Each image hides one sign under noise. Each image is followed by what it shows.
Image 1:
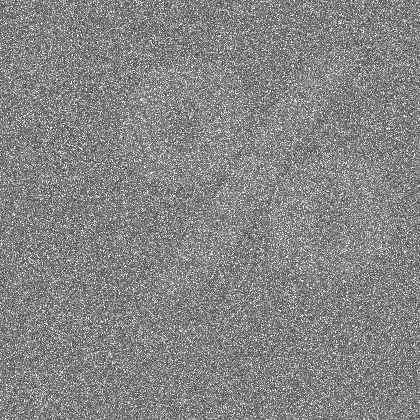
percent sign
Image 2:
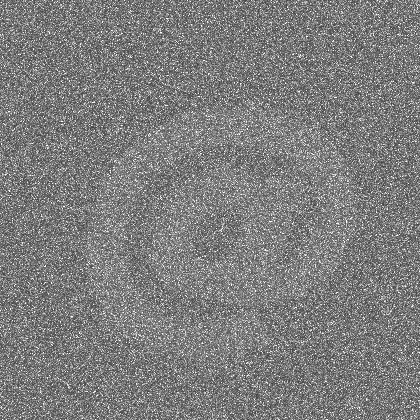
at sign
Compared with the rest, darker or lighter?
lighter
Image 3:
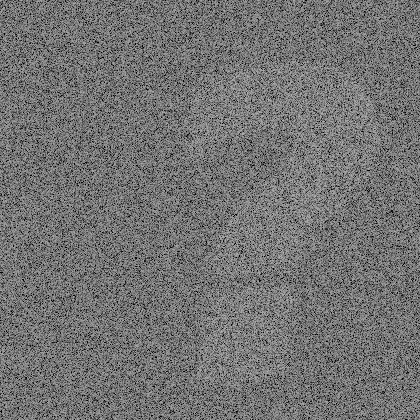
question mark
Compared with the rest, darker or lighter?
lighter
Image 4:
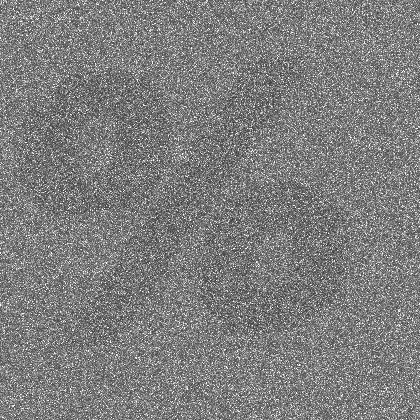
percent sign
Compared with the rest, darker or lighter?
darker
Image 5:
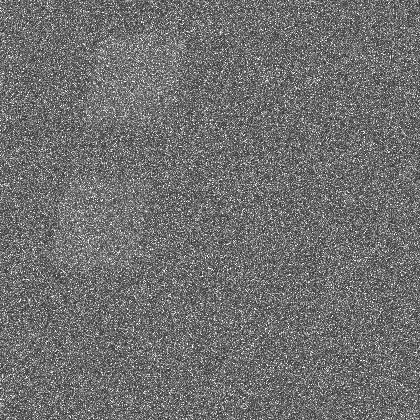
colon
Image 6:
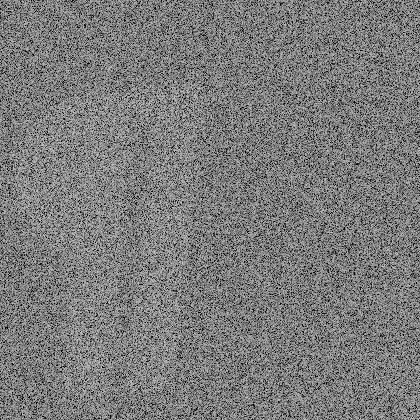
pilcrow
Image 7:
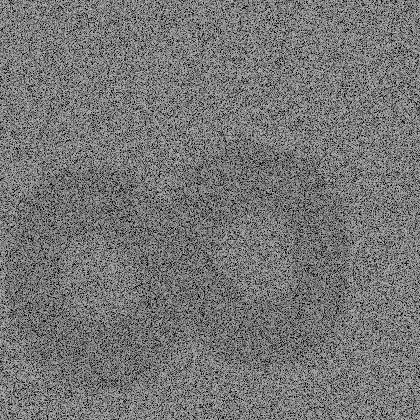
infinity sign
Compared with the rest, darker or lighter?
darker
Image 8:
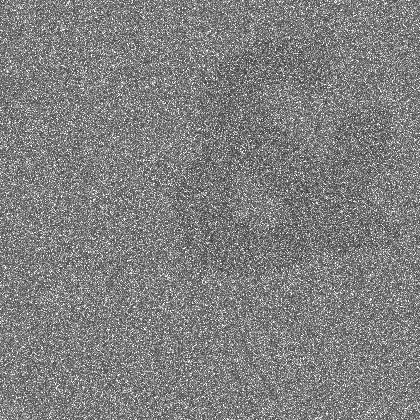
ampersand
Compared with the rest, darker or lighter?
darker
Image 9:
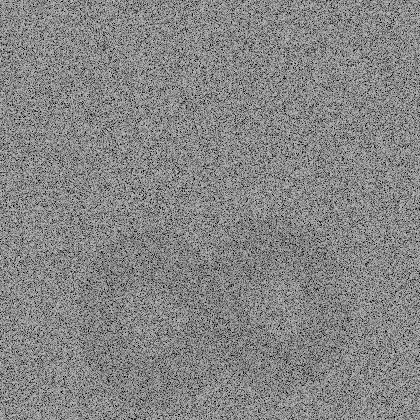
infinity sign
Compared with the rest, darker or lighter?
darker
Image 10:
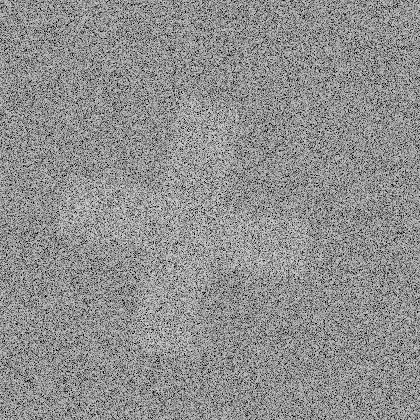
plus sign
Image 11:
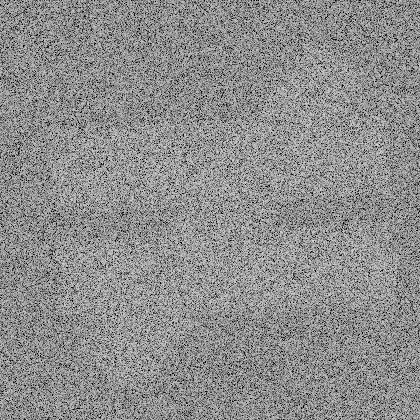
not-equal sign
